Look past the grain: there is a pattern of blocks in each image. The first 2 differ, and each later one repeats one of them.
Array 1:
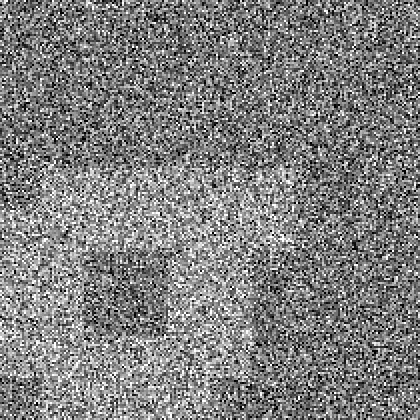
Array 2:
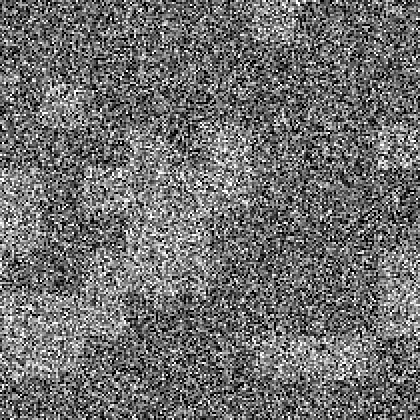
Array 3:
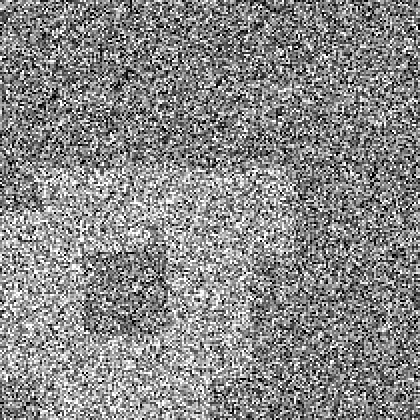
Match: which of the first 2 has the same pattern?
1
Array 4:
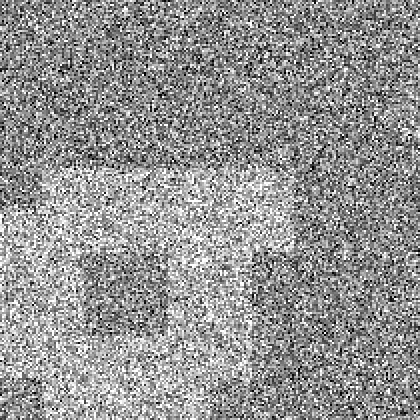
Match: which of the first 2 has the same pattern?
1
